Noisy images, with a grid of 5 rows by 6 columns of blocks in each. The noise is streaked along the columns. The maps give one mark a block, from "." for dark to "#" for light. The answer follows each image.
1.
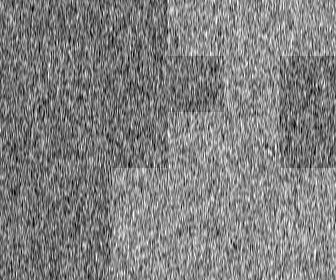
. . . # # #
. . . . # .
. . . # # .
. . # # # #
. . # # # #
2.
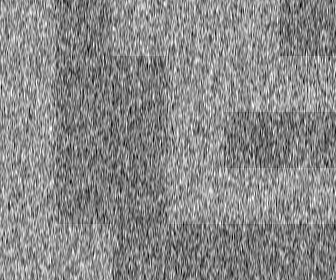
# . # # # .
# . . # # #
# . . # . .
# . . # # #
# # . . . .
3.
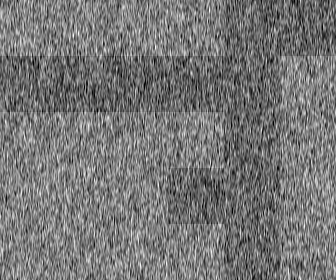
# # # # . .
. . . . . #
# # # # . #
# # # . . #
# # # # . #
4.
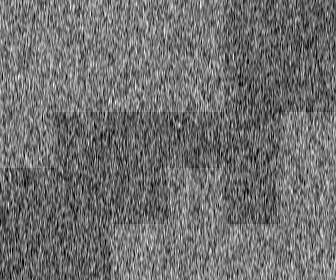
# # # # . .
# # # # . .
# . . . . #
. . . # . #
. . # # # #
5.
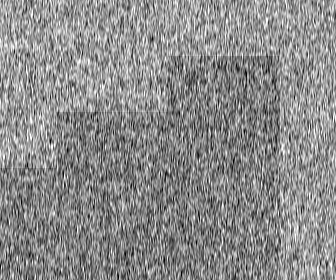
# # # # # #
# # # . . #
# . . . . #
. . . . . #
. . . . . #
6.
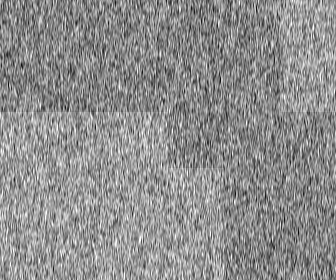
. . . . . #
. . . . . #
# # # . . .
# # # # . .
# # # # . .
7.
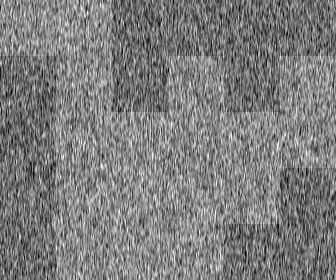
# # . . . .
. # . # . #
. # # # # #
. # # # # .
. # # # . .
